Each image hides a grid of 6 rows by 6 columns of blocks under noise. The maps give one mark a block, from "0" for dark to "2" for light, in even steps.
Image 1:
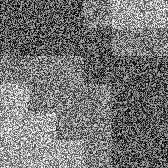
0 0 0 1 2 2
0 0 0 0 1 1
1 1 1 0 0 0
2 1 1 1 0 0
2 2 1 1 0 0
2 2 2 1 0 0
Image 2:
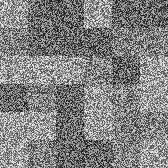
2 0 0 2 0 0
1 0 0 0 1 1
2 2 2 1 0 2
0 1 0 2 1 2
2 2 0 2 1 1
2 1 0 0 1 2
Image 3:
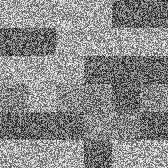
2 2 2 2 0 0
0 0 2 2 2 2
2 2 2 0 0 0
1 2 1 1 0 1
0 0 0 1 1 0
2 2 2 0 2 2
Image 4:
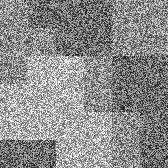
1 0 0 0 1 1
1 1 0 0 1 1
1 2 2 1 0 0
2 2 2 1 0 0
2 2 2 2 1 0
0 0 2 2 1 0
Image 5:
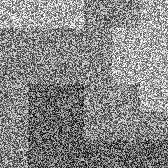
2 2 2 1 1 2
1 1 1 1 2 2
1 1 1 1 2 2
1 0 0 1 1 2
1 0 0 1 1 1
1 0 0 0 0 0
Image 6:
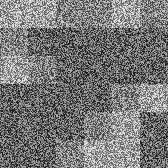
2 2 1 1 2 1
1 0 0 0 0 0
2 1 0 0 0 0
0 0 0 0 1 2
0 0 0 1 2 0
0 0 1 2 2 0
